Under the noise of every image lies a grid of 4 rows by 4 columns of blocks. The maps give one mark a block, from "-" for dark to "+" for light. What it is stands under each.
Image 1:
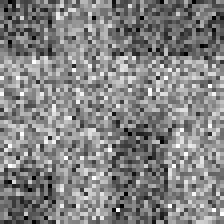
-+--
++++
++-+
-+-+
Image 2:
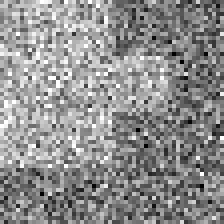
++--
+++-
++--
----
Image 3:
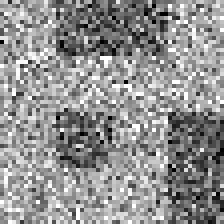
+--+
++++
+-+-
+++-
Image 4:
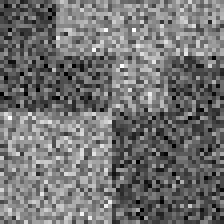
-+++
--+-
++--
++--
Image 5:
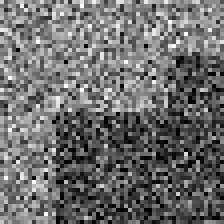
++++
+++-
+---
+---
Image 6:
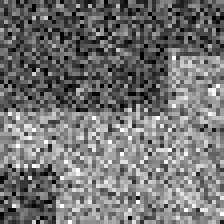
----
---+
++++
-+++
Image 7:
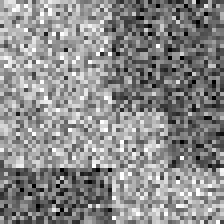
++--
++--
+++-
--++
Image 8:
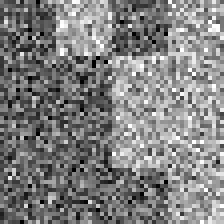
-+-+
--++
--++
---+
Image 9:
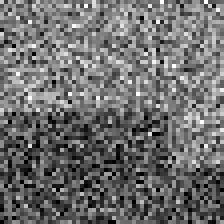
++++
++++
---+
----
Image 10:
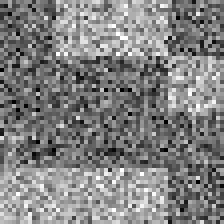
-++-
---+
----
+++-
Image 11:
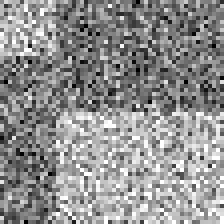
+---
----
-+++
-+++
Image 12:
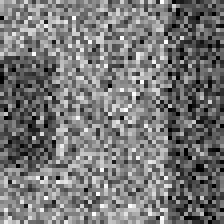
+++-
-++-
-++-
+++-
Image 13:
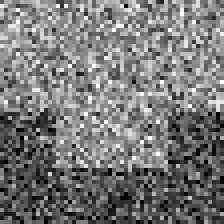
++++
++++
-++-
----
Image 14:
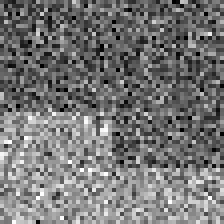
----
----
++--
++++
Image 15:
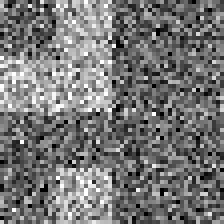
-+--
++--
----
-+--
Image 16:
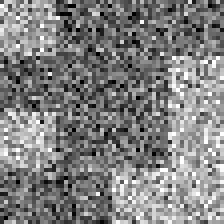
+---
---+
+--+
--++
